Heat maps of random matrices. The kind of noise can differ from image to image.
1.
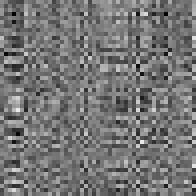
low rank plus noise
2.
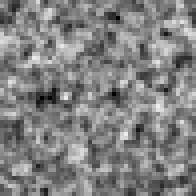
blotchy
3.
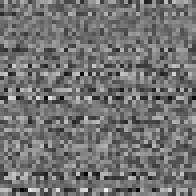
rows of uneven size
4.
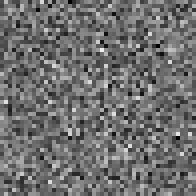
independent entries
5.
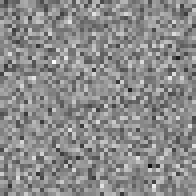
independent entries
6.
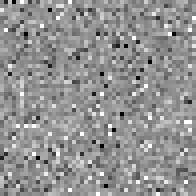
heavy tails
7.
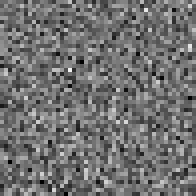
independent entries
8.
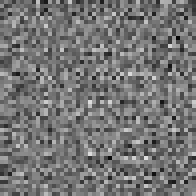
low rank plus noise
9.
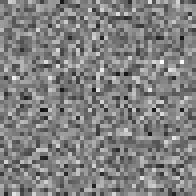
low rank plus noise
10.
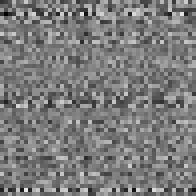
rows of uneven size
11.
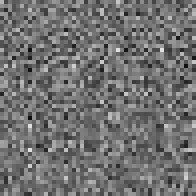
low rank plus noise
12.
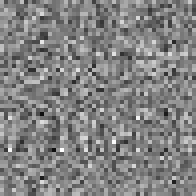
low rank plus noise
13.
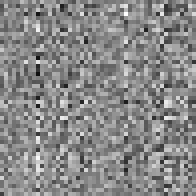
low rank plus noise
